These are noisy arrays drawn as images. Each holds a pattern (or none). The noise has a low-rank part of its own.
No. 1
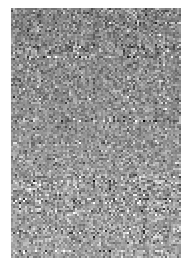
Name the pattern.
a smooth slope
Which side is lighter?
bottom
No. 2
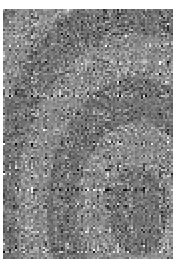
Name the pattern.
rings round one point
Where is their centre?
bottom right
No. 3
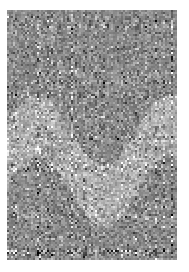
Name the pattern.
a wavy band
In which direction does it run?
left to right
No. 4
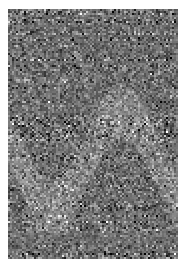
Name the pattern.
a wavy band
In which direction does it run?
left to right
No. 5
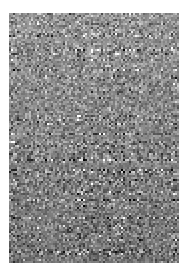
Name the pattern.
a smooth slope
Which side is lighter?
top
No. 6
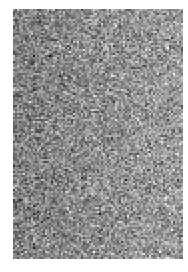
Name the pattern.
a smooth slope
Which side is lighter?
right
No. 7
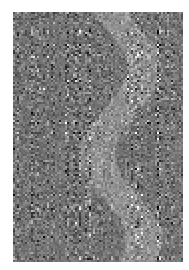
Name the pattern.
a wavy band
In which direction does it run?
top to bottom
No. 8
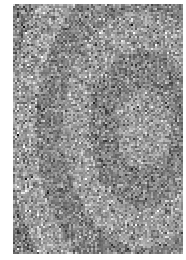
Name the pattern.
rings round one point
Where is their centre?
middle right
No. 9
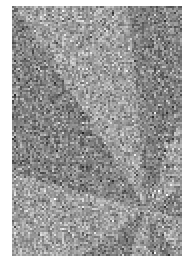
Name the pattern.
spokes from one point
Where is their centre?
bottom right
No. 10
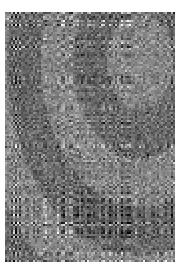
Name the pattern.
rings round one point
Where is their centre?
top right
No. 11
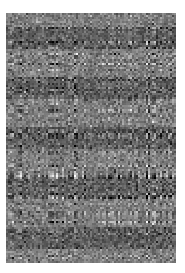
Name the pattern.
horizontal stripes
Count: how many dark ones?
5
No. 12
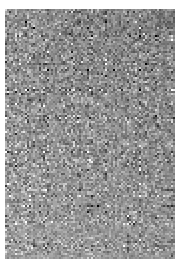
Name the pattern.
a smooth slope
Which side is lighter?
bottom left
